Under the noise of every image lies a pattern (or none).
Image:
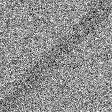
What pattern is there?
a diagonal band
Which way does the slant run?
bottom left to top right
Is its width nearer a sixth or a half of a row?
a sixth
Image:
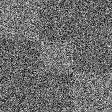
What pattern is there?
blocks along the diagonal
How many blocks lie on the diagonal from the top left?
3
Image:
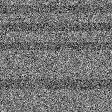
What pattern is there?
bands of rows
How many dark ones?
4
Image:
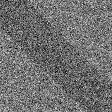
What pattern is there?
a diagonal band
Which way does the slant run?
top left to bottom right
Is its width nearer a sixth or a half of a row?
a half
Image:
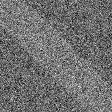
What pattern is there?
a diagonal band
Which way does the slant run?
top left to bottom right
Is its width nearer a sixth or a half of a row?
a half
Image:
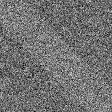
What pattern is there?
a diagonal band
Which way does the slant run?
top left to bottom right
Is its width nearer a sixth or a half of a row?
a half
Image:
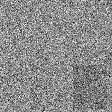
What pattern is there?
one block
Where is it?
bottom right
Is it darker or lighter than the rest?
darker
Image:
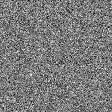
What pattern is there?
only noise
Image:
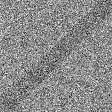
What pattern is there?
a diagonal band
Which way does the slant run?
bottom left to top right
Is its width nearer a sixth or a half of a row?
a sixth
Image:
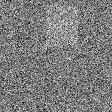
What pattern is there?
one block
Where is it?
top middle
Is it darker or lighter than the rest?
lighter
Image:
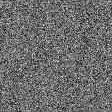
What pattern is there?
only noise
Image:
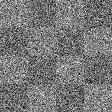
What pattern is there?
a checkerboard
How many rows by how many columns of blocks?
4 by 4
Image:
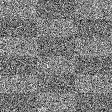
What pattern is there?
a checkerboard
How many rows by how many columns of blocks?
6 by 3
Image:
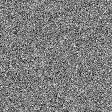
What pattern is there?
only noise
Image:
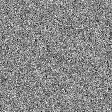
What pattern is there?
only noise
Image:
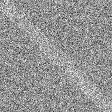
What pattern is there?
a diagonal band
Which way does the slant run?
top left to bottom right
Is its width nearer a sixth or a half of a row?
a sixth
